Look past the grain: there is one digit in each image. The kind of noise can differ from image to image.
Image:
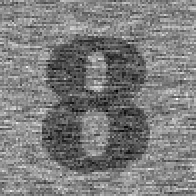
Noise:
streaked along the rows
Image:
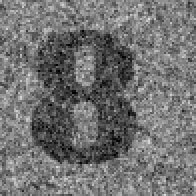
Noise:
blotchy
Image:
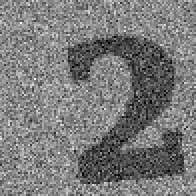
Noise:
independent entries
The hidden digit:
2
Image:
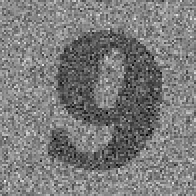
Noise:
low rank plus noise
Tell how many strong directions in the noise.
five to eight
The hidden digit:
9
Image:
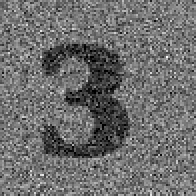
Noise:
low rank plus noise
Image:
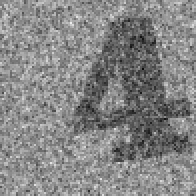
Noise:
blotchy
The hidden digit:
4
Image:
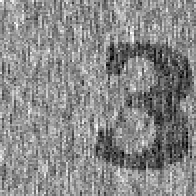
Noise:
streaked along the columns
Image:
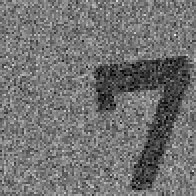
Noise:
independent entries
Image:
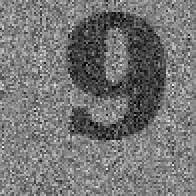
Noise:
columns of uneven size
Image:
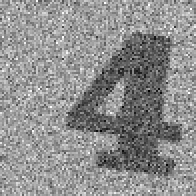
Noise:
low rank plus noise
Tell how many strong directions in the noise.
two
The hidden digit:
4
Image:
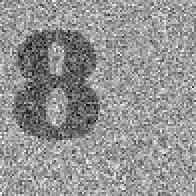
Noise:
low rank plus noise
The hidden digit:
8
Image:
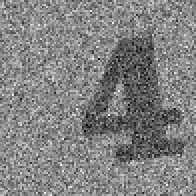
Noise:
independent entries
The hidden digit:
4
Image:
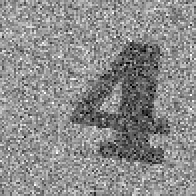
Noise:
independent entries
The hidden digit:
4
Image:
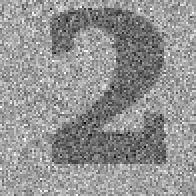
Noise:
low rank plus noise
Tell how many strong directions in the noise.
one
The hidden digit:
2
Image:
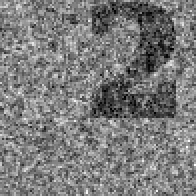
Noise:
blotchy
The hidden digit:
2
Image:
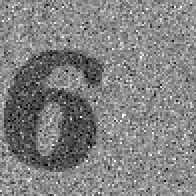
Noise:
heavy tails
